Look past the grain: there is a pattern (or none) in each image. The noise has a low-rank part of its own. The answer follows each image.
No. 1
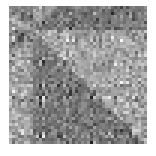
spokes from one point
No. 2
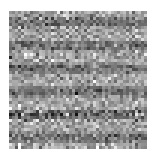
horizontal stripes
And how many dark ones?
6
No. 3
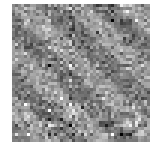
diagonal stripes
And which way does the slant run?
top left to bottom right
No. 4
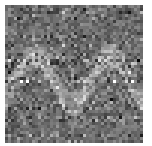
a wavy band
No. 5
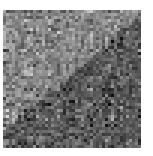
a sharp edge
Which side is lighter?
top left
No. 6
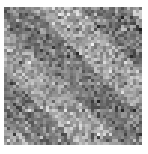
diagonal stripes
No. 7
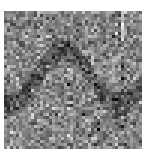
a wavy band
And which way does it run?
left to right
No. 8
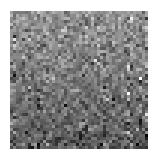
a smooth slope
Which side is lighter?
top
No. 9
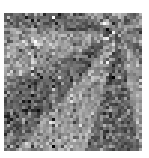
spokes from one point
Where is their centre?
top right
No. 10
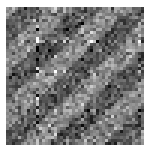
diagonal stripes
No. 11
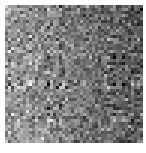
a smooth slope
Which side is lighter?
left
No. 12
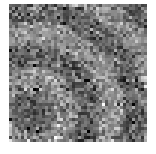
rings round one point
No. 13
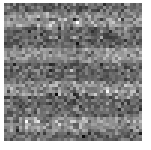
horizontal stripes
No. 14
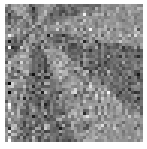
spokes from one point
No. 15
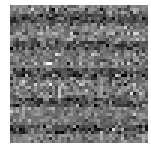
horizontal stripes
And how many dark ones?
5
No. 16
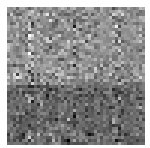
a sharp edge
